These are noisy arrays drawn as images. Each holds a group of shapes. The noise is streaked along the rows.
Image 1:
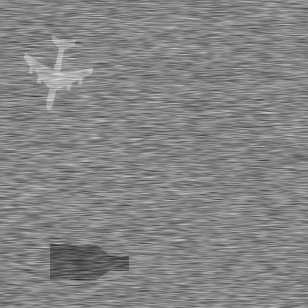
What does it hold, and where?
top left: light airplane; bottom left: dark bottle
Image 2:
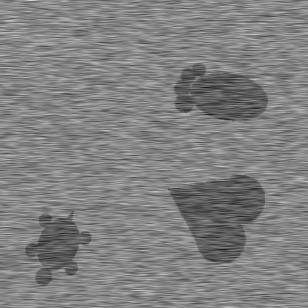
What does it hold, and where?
top right: dark footprint; bottom left: dark turtle; bottom right: dark heart
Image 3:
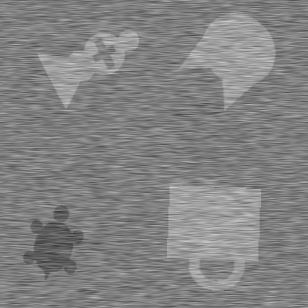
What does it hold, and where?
top left: light chess bishop; top right: light cat's head; bottom left: dark turtle; bottom right: light cup
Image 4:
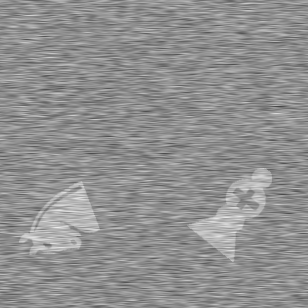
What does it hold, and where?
bottom left: light chess knight; bottom right: light chess bishop
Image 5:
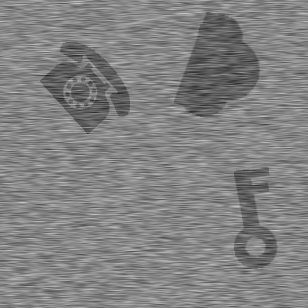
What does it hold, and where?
top left: dark telephone; top right: dark cloud; bottom right: dark key
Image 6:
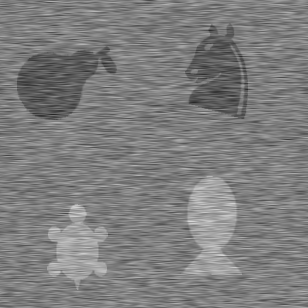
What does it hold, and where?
top left: dark pear; top right: dark chess knight; bottom left: light turtle; bottom right: light fish
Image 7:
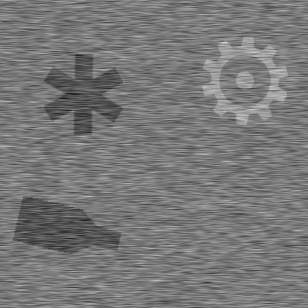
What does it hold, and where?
top left: dark asterisk; top right: light gear; bottom left: dark bottle
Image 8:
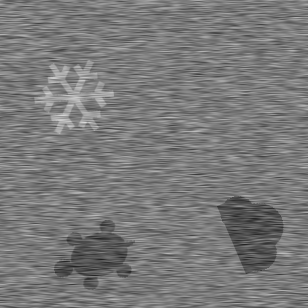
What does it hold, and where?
top left: light snowflake; bottom left: dark turtle; bottom right: dark cloud
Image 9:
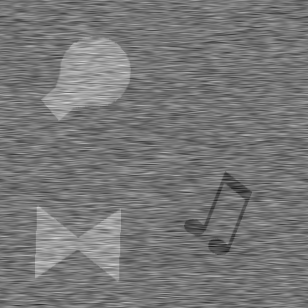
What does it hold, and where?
top left: light light bulb; bottom left: light bow tie; bottom right: dark pair of musical notes
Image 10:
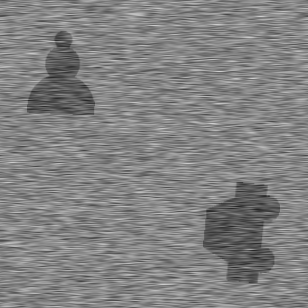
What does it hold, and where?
top left: dark chess pawn; bottom right: dark car
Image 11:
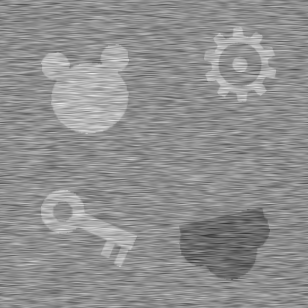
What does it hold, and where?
top left: light bear's head; top right: light gear; bottom left: light key; bottom right: dark cloud
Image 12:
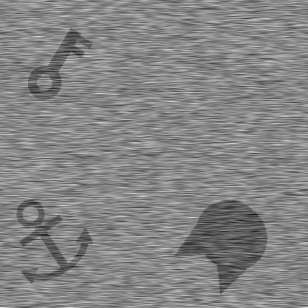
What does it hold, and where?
top left: dark key; bottom left: dark anchor; bottom right: dark cat's head
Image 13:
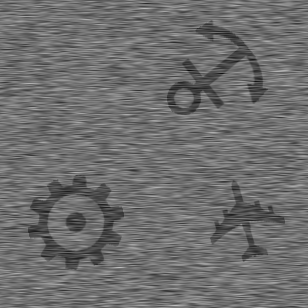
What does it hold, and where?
top right: dark anchor; bottom left: dark gear; bottom right: dark airplane
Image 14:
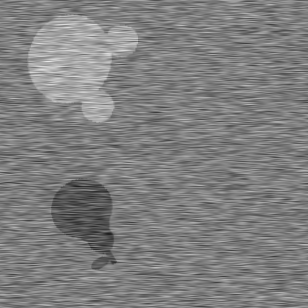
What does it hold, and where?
top left: light bear's head; bottom left: dark pear
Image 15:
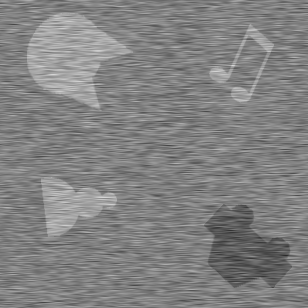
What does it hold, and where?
top left: light cat's head; top right: light pair of musical notes; bottom left: light chess pawn; bottom right: dark car
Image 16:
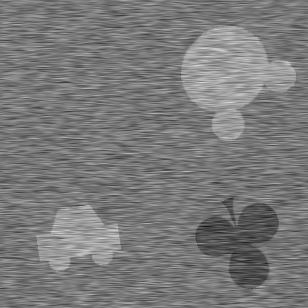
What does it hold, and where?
top right: light bear's head; bottom left: light car; bottom right: dark club
